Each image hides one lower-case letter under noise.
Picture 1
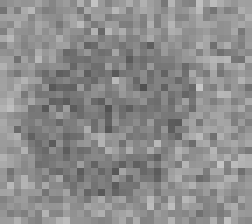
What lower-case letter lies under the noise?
e
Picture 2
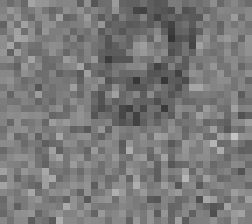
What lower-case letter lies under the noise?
g
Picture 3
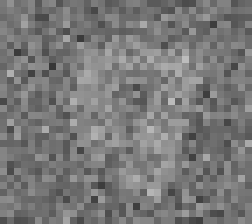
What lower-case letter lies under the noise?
q
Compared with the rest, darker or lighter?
lighter
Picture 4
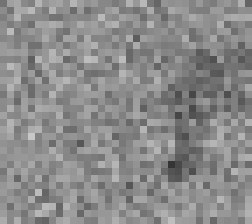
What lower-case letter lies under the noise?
f
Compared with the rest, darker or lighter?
darker
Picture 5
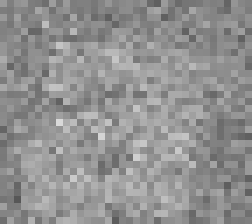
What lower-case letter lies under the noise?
a
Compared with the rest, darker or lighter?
lighter
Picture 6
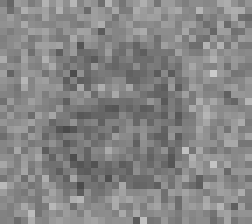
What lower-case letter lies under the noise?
a
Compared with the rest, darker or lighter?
darker
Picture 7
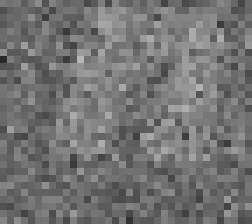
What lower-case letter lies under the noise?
n
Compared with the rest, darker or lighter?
lighter
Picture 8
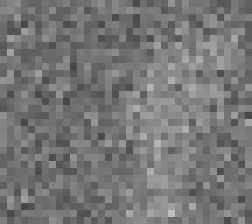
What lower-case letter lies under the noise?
f
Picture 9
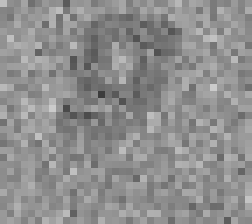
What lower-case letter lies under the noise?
g
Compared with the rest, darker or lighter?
darker
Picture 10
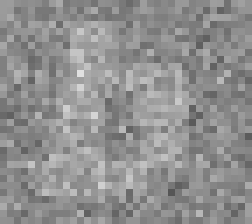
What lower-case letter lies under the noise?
b
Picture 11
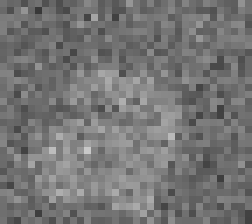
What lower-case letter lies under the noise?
a
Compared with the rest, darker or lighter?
lighter
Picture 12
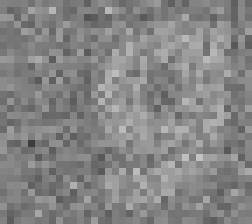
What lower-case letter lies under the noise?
g
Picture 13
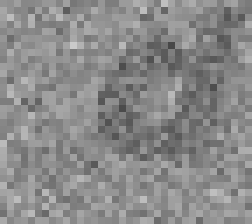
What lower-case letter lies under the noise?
d
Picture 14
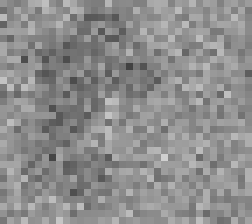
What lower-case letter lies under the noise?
t
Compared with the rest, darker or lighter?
darker
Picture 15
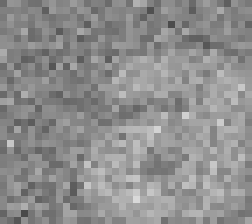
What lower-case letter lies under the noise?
a
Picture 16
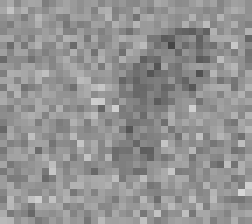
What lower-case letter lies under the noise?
f
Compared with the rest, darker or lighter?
darker
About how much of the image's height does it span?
two thirds
